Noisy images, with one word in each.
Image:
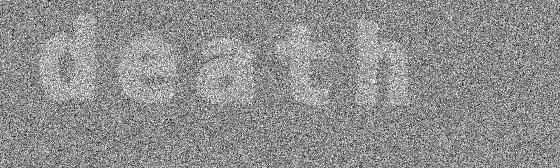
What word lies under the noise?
death
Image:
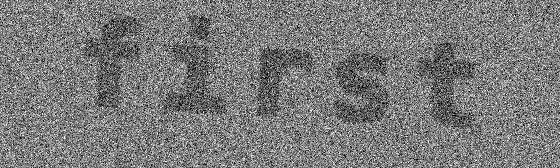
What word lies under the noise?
first
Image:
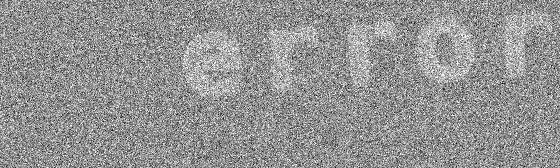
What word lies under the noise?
error
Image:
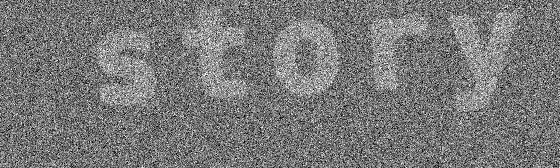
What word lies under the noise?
story
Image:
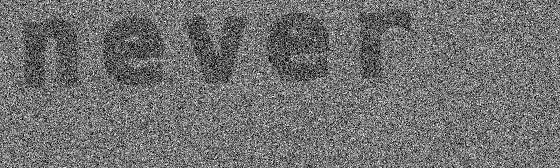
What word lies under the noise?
never
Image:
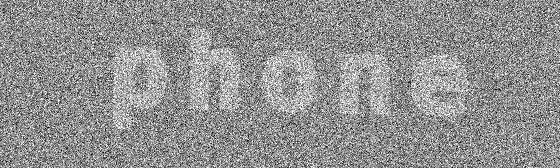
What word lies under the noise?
phone
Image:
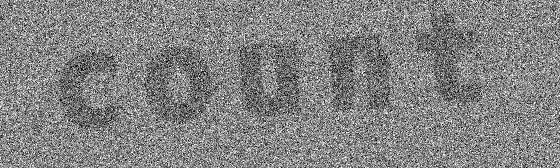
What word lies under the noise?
count
